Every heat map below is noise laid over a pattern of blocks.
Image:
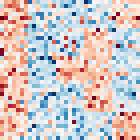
top and bottom mirror each other
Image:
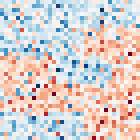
no symmetry
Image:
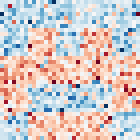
left and right mirror each other
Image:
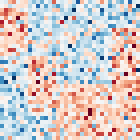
no symmetry
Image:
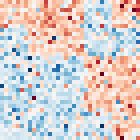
mirrored about the diagonal from the bottom left
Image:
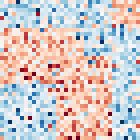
mirrored about the diagonal from the bottom left
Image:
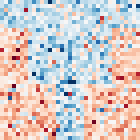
left and right mirror each other
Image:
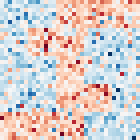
the same after a half turn
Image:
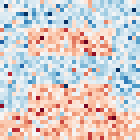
left and right mirror each other
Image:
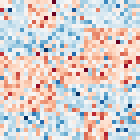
the same after a half turn
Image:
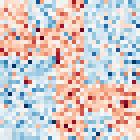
the same after a half turn
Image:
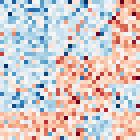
mirrored about the diagonal from the top left
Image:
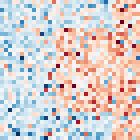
top and bottom mirror each other
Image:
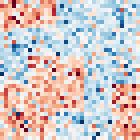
mirrored about the diagonal from the bottom left
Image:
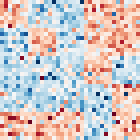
no symmetry
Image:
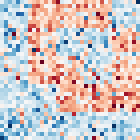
mirrored about the diagonal from the bottom left
